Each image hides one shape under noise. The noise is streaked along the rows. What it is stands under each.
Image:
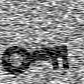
key
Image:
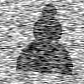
chess pawn
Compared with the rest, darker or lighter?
darker
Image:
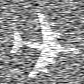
airplane
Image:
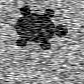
turtle
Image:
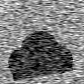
cloud
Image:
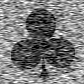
club
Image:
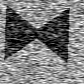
bow tie
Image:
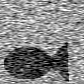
fish
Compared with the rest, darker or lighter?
darker
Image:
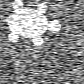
turtle
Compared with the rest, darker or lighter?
lighter
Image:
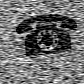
telephone
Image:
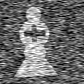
chess bishop
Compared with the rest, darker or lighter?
lighter
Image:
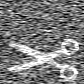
pair of scissors
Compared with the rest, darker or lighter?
lighter
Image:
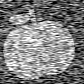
apple
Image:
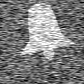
bell
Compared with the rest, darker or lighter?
lighter
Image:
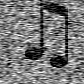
pair of musical notes
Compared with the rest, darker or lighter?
darker
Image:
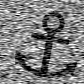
anchor
